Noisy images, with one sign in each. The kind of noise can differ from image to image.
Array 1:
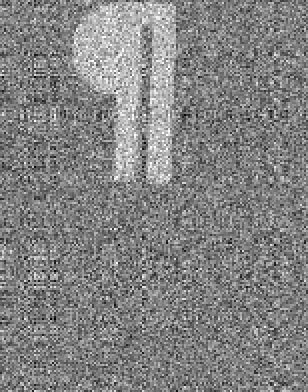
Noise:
low rank plus noise
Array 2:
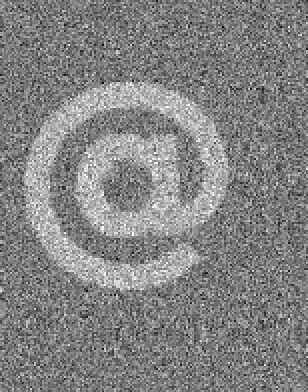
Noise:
low rank plus noise
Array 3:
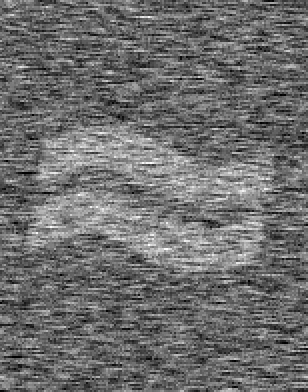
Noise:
streaked along the rows
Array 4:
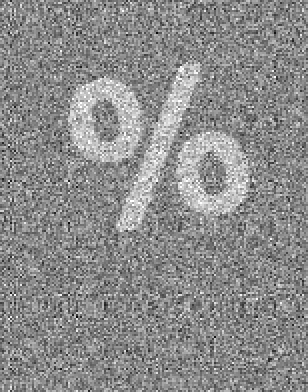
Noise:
low rank plus noise
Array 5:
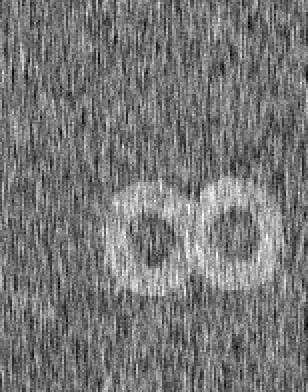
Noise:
streaked along the columns
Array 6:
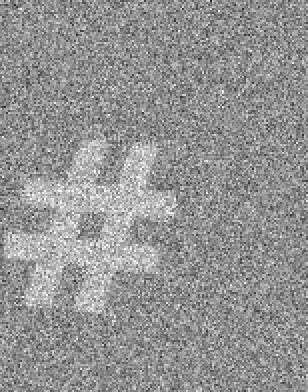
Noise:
independent entries
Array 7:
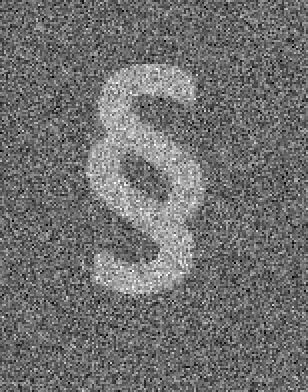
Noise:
independent entries
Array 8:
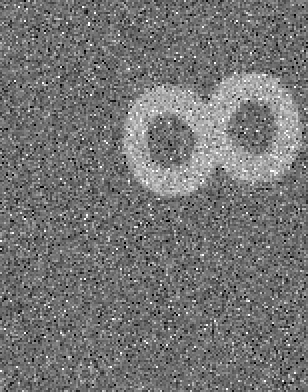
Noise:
heavy tails
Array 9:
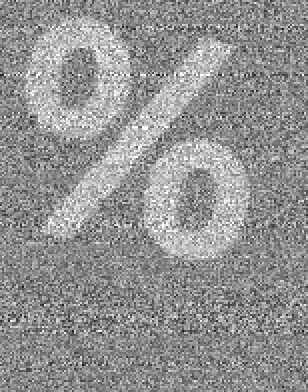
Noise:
rows of uneven size
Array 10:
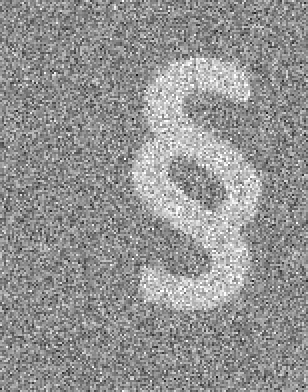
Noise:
independent entries
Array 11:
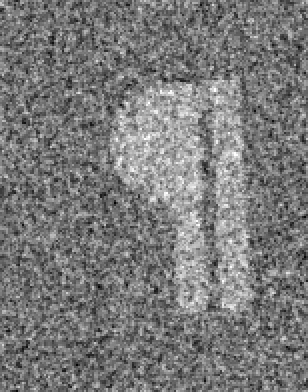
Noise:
blotchy
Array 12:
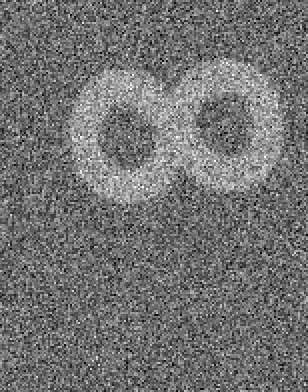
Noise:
independent entries
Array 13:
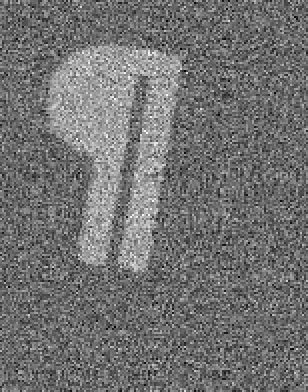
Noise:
low rank plus noise
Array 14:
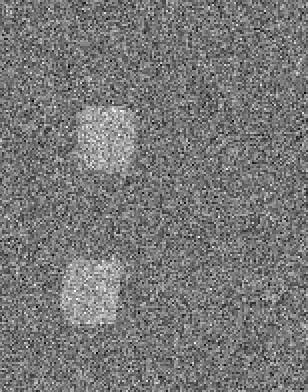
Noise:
independent entries
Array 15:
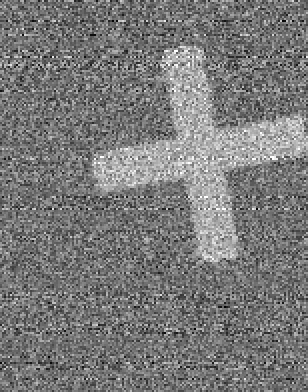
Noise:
rows of uneven size
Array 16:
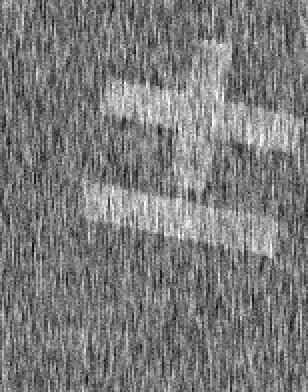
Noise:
streaked along the columns
